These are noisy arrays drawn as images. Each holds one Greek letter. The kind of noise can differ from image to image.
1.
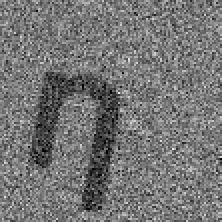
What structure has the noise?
low rank plus noise
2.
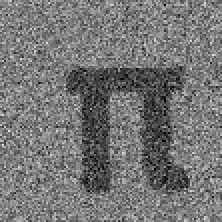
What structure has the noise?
low rank plus noise
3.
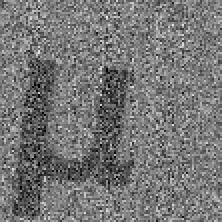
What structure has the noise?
columns of uneven size
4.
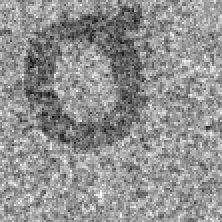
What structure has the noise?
blotchy
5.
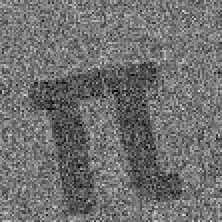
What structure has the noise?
low rank plus noise
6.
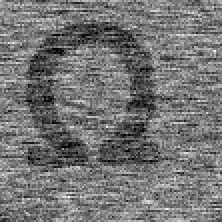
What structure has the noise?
streaked along the rows
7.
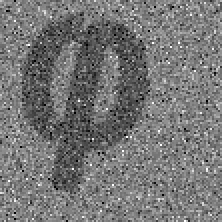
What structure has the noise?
heavy tails
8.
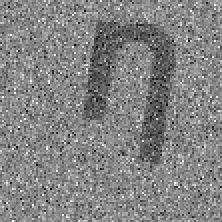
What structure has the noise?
heavy tails
